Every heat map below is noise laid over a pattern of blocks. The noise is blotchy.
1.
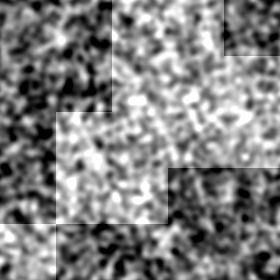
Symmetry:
mirrored about the diagonal from the bottom left
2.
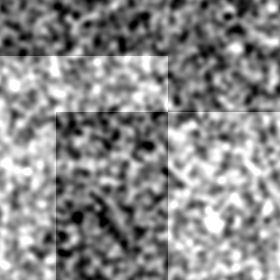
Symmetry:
no symmetry
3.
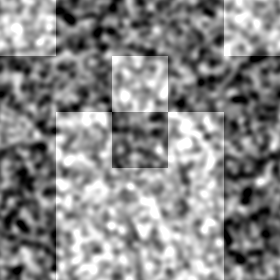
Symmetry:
left and right mirror each other
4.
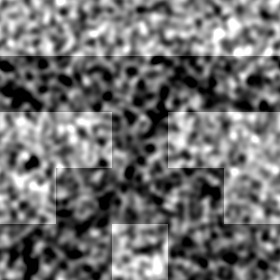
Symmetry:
left and right mirror each other
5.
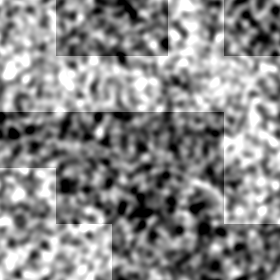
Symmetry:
no symmetry
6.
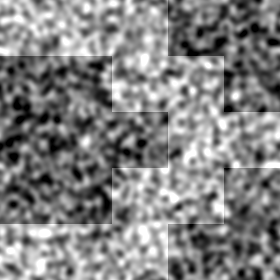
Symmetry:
top and bottom mirror each other
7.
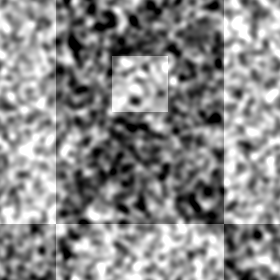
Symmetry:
left and right mirror each other
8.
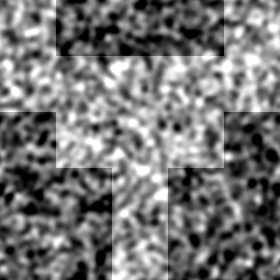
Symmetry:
left and right mirror each other
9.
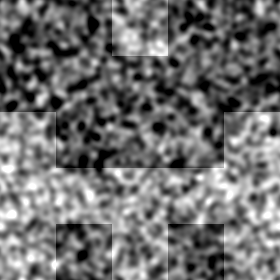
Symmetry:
left and right mirror each other
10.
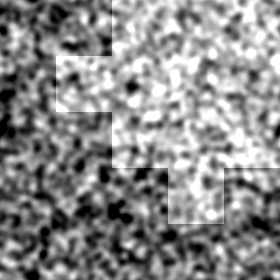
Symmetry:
mirrored about the diagonal from the bottom left
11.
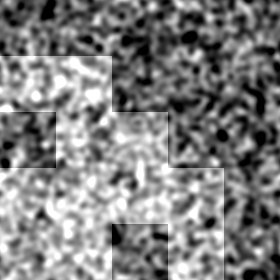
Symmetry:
mirrored about the diagonal from the bottom left
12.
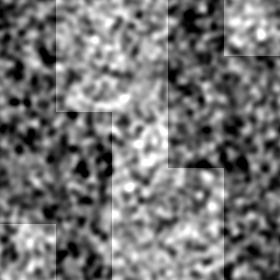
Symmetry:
the same after a half turn
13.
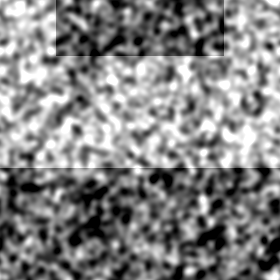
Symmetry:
left and right mirror each other
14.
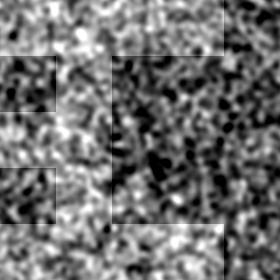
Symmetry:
top and bottom mirror each other
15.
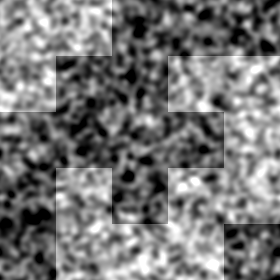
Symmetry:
mirrored about the diagonal from the top left
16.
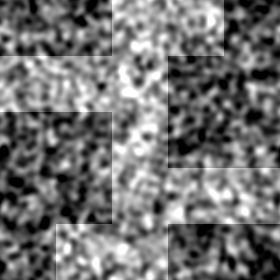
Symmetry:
the same after a half turn
